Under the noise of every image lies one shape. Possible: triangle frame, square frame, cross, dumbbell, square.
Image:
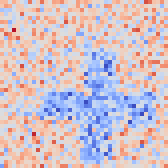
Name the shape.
cross
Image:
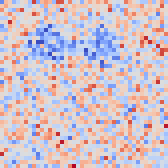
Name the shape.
dumbbell
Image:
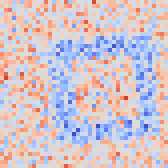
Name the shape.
square frame
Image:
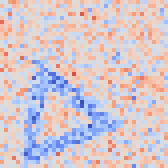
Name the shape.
triangle frame
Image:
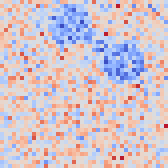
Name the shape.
dumbbell
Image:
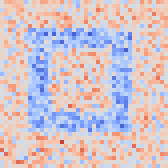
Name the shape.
square frame
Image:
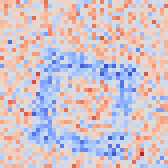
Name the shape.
square frame
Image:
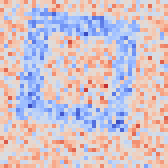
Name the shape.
square frame
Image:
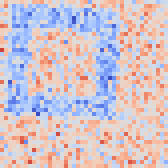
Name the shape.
square frame
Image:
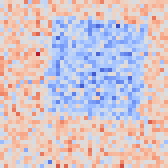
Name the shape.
square
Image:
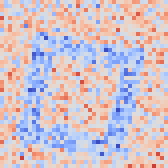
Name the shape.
square frame
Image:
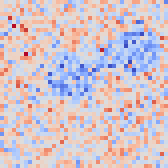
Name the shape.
dumbbell
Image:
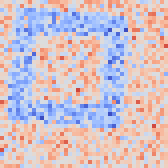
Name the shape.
square frame
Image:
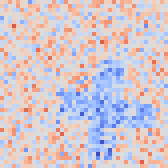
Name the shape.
cross
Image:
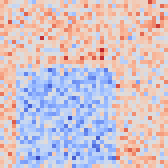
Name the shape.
square
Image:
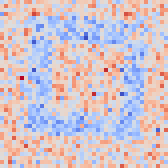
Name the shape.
square frame
